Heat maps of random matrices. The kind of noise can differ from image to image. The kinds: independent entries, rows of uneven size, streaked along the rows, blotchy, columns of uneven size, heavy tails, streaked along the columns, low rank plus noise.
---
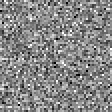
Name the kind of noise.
independent entries
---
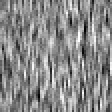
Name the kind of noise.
streaked along the columns
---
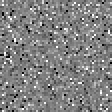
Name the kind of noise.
heavy tails
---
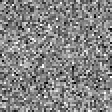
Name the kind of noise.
independent entries
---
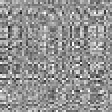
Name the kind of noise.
low rank plus noise
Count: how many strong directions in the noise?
two
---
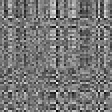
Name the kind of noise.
low rank plus noise
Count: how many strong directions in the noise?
one
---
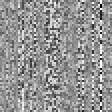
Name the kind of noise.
columns of uneven size
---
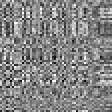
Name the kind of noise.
low rank plus noise
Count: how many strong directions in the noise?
two
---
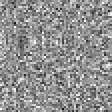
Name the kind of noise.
low rank plus noise
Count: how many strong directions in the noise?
five to eight
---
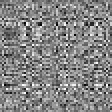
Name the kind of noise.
low rank plus noise
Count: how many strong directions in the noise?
two
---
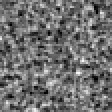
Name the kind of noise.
blotchy
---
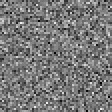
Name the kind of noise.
independent entries
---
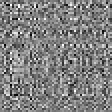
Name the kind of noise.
low rank plus noise
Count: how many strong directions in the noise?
three or four
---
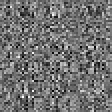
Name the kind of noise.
low rank plus noise
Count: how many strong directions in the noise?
three or four
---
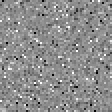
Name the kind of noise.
heavy tails
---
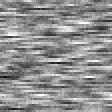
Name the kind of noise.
streaked along the rows
